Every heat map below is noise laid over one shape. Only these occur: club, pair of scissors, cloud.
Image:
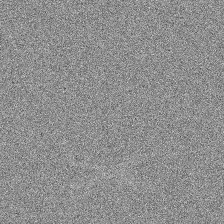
pair of scissors
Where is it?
bottom middle
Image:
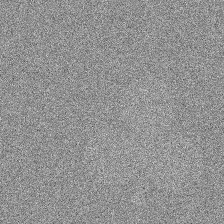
club
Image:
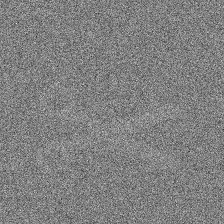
pair of scissors
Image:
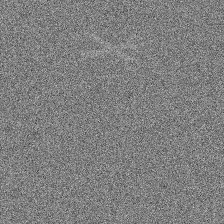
pair of scissors
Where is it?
top middle
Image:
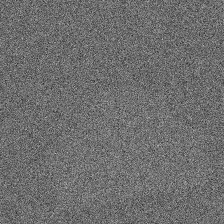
cloud
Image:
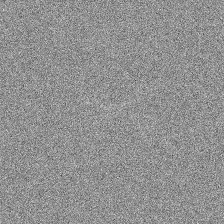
pair of scissors
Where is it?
centre
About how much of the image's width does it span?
a third
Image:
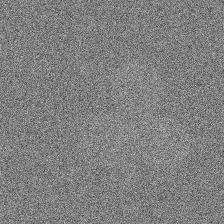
club
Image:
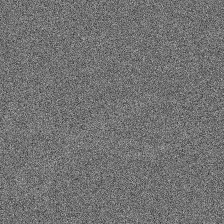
pair of scissors
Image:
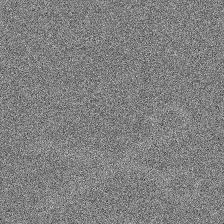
pair of scissors
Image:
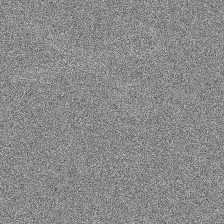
pair of scissors
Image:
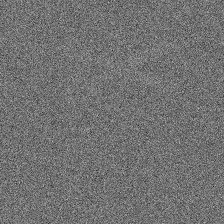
pair of scissors
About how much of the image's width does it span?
half
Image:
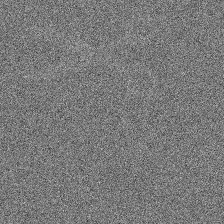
pair of scissors
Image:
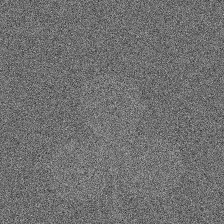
club
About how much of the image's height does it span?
two thirds
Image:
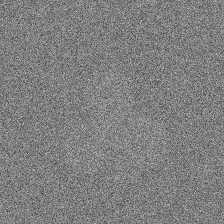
club
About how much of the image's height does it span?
half
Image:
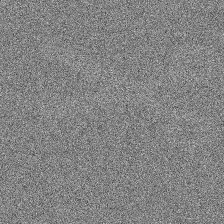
pair of scissors
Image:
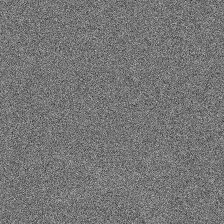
pair of scissors
